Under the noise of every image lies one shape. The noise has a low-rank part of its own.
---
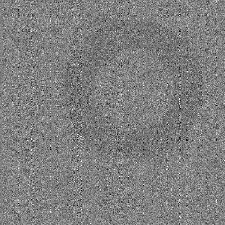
ring
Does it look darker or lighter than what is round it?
darker
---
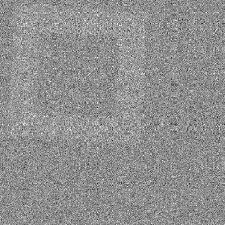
square frame
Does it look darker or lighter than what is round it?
lighter
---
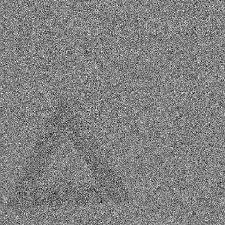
triangle frame
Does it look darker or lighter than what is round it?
darker
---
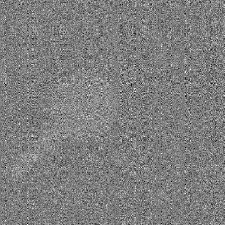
lollipop
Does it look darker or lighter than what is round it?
lighter
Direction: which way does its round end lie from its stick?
up and right
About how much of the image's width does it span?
half
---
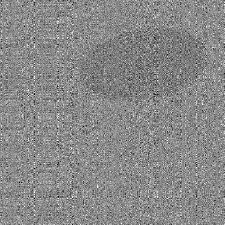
ellipse
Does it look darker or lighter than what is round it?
darker
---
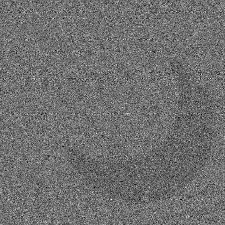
crescent
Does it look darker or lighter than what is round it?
darker
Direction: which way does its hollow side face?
up and left
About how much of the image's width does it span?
two thirds
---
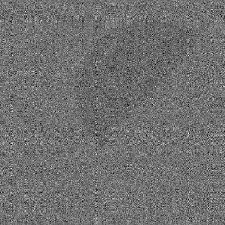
half disc
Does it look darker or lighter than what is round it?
darker
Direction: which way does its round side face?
up and left
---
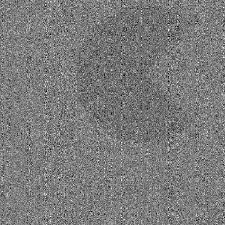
disc with a wedge cut out
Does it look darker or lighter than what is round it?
darker
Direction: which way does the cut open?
right
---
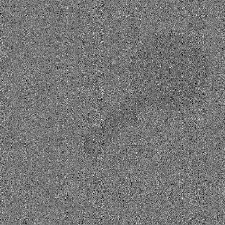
lollipop
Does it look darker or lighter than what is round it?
darker
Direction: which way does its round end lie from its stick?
up and right
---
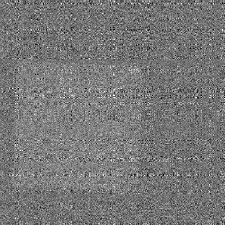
square
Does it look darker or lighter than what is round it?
lighter
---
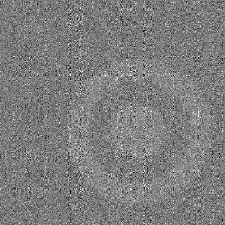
bullseye
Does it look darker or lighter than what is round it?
lighter
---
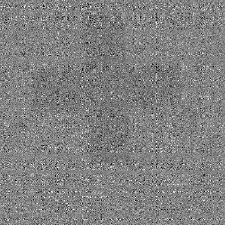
cross
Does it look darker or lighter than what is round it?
darker
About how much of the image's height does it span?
two thirds
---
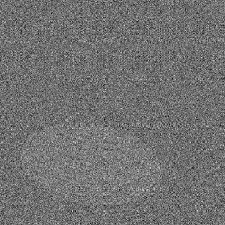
ellipse
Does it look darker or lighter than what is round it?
lighter
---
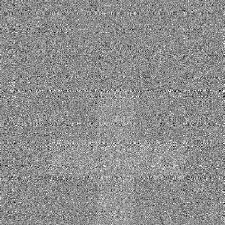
cross
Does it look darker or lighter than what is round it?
lighter
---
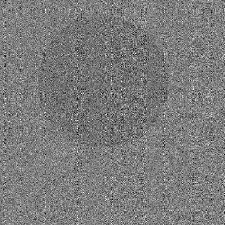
disc
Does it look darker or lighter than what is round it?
darker
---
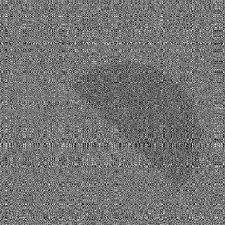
half disc
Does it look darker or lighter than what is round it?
darker
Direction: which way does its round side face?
up and right
